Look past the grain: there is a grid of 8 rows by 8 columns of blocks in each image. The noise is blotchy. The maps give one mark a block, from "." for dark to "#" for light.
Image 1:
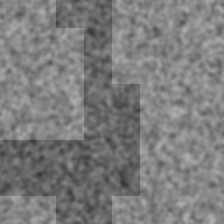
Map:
# # . . # # # #
# # # . # # # #
# # # . # # # #
# # # . . # # #
# # # . . # # #
. . . . . # # #
. . . . . # # #
# # . . # # # #
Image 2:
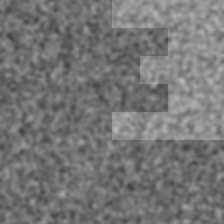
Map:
. . . . # # # #
. . . . . . # #
. . . . . # # #
. . . . . . # #
. . . . # # # #
. . . . . . . .
. . . . . . . .
. . . . . . . .
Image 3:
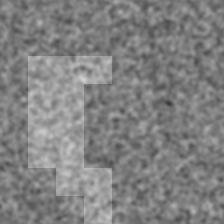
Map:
. . . . . . . .
. . . . . . . .
. # # # . . . .
. # # . . . . .
. # # . . . . .
. # # . . . . .
. . # # . . . .
. . . # . . . .
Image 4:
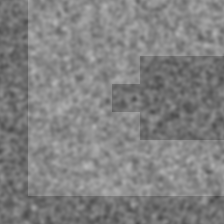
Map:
. # # # # # # #
. # # # # # # #
. # # # # . . .
. # # # . . . .
. # # # # . . .
. # # # # # # #
. # # # # # # #
. . . . . . . .
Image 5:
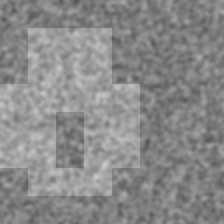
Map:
. . . . . . . .
. # # # . . . .
. # # # . . . .
# # # # # . . .
# # . # # . . .
# # . # # . . .
. # # # . . . .
. . . . . . . .
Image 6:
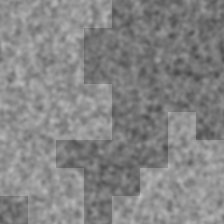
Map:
# # # # . . . .
# # # . . . . .
# # # . . . . .
# # # # . . . .
# # # # . . # .
# # . . . . # #
# # # . . # # #
. # # . # # # #
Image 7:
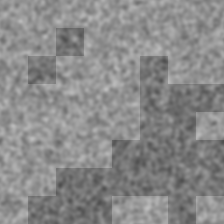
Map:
# # # # # # # #
# # . # # # # #
# . # # # . # #
# # # # # . . .
# # # # # . . #
# # # # . . . .
# # . . . . . .
# . . . # # . #
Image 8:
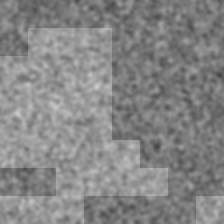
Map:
. . . . . . . .
. # # # . . . .
# # # # . . . .
# # # # . . . .
# # # # . . . .
# # # # # . . .
. . # # # # . .
# # # . . . . #
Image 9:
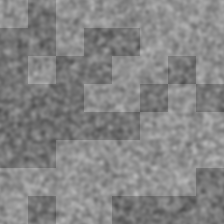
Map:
# . # # # # # #
. . # . . # # #
. # . . # # . #
. . . # # . # .
. . . . . # # #
. . # # # # # #
# # # # # # # .
# . # # . . . .
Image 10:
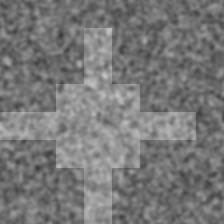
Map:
. . . . . . . .
. . . # . . . .
. . . # . . . .
. . # # # . . .
# # # # # # # .
. . # # # . . .
. . . # . . . .
. . . # . . . .
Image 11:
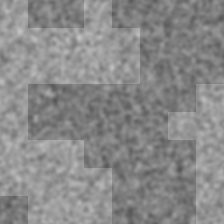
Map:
# . . # . . . .
# # # # # . . .
# # # # # . . .
# . . . . . . #
# . . . . . # #
# # # . . . . #
# # # # . . . #
. # # # . . . #
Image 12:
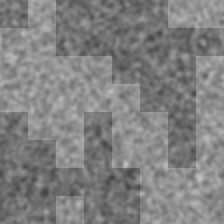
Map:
. # . . . . # #
# # . . . . . .
# # # # . . . #
# # # # # . . #
. # # . # # . #
. . # . # # . #
. . . . . # # #
. . # . . # # #
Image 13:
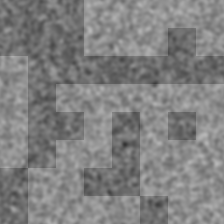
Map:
. . . # # # # #
. . . # # # . #
# . . . . . . .
# . # # # # # #
# . . # . # . #
# . # # . # # #
. # # . . # # #
. # # # # . # #
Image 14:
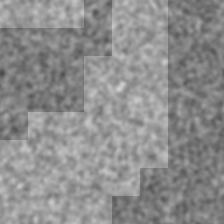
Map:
# # # . # # . .
. . . . # # . .
. . . # # # . .
. . . # # # . .
. # # # # # . .
# # # # # # . .
# # # # # . . .
# # # # . . . .
